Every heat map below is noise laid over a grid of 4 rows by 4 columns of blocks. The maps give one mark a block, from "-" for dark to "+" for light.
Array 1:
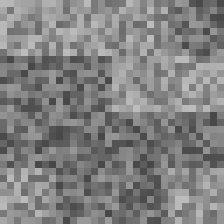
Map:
+++-
--++
----
+--+
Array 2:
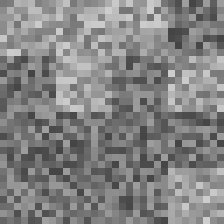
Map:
+++-
-+-+
----
---+
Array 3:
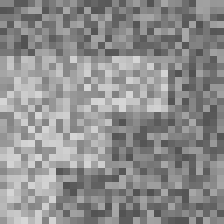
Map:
----
+++-
++--
+---
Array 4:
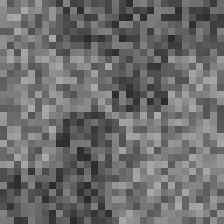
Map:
+---
++-+
+-++
--++
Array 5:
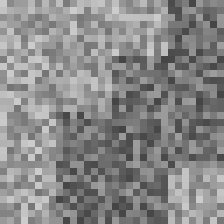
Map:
+++-
++--
+---
+--+
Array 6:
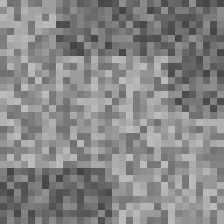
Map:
+---
+++-
++++
--++
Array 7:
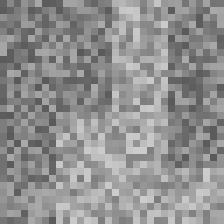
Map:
--+-
--+-
-++-
-+++
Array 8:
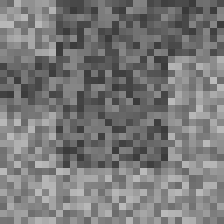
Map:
+---
---+
+--+
++++
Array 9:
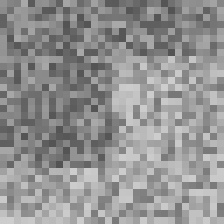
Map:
----
--++
--++
++++
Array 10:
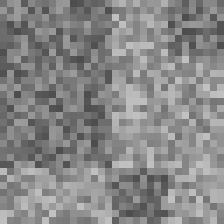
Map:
--+-
--++
--++
++-+
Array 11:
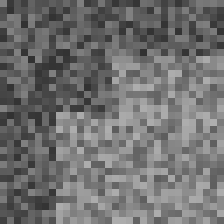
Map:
----
--++
-+++
-+++
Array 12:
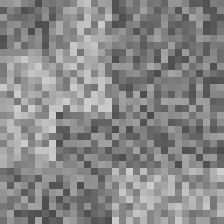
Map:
-+--
++--
+---
--++
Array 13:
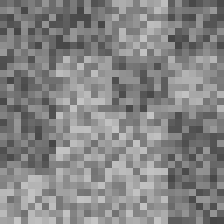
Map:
--+-
-+-+
-++-
+++-
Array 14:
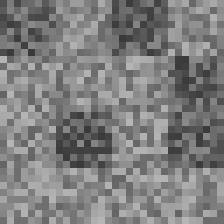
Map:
-+-+
+++-
+-+-
++++
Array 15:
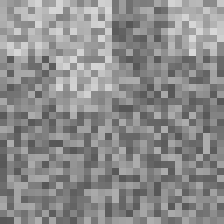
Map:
++-+
-+--
----
----
